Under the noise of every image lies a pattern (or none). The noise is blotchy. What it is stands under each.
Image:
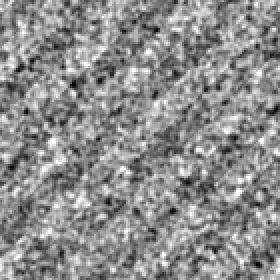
diagonal stripes
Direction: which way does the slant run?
bottom left to top right
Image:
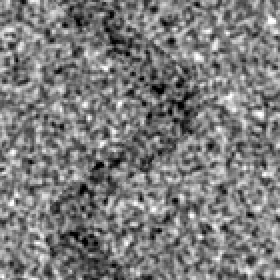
a wavy band
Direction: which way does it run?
top to bottom
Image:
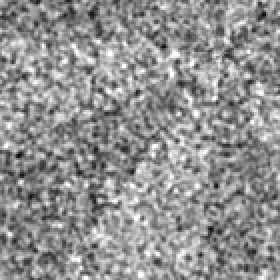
spokes from one point
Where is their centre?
top right
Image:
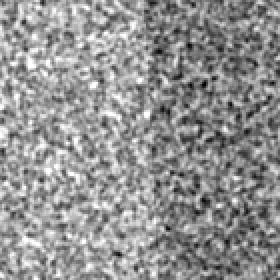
a sharp edge
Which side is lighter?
left
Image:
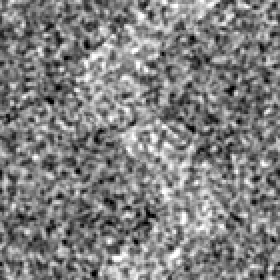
a wavy band
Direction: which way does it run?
top to bottom
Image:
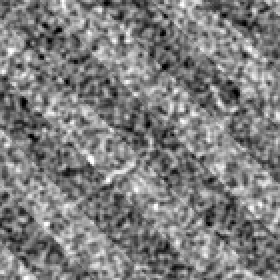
diagonal stripes
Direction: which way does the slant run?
top left to bottom right
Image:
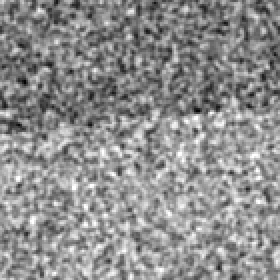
a sharp edge
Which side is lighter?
bottom
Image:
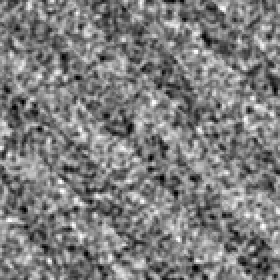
diagonal stripes
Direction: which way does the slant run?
top left to bottom right
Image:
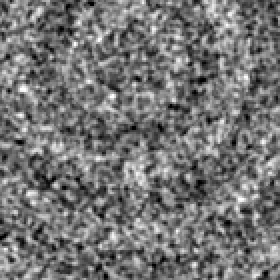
rings round one point
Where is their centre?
top middle
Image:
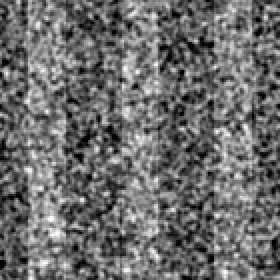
vertical stripes
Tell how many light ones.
3
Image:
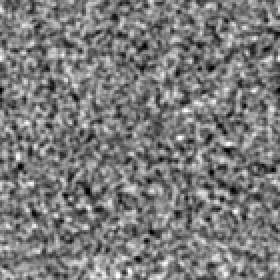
only noise
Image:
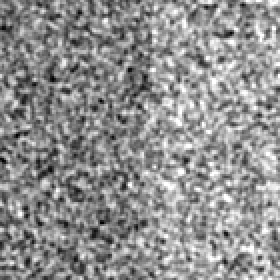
a sharp edge
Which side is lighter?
right
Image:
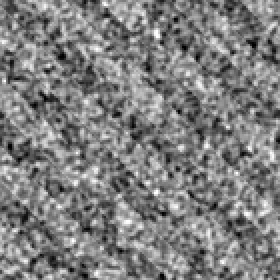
diagonal stripes
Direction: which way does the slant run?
top left to bottom right
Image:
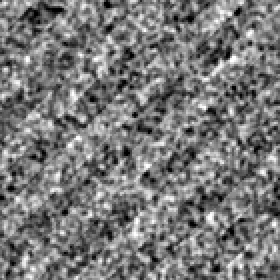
diagonal stripes
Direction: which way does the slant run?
bottom left to top right
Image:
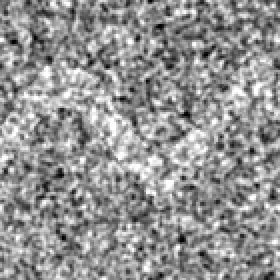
a wavy band
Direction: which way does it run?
left to right
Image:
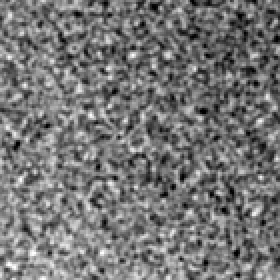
a smooth slope
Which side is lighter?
bottom left
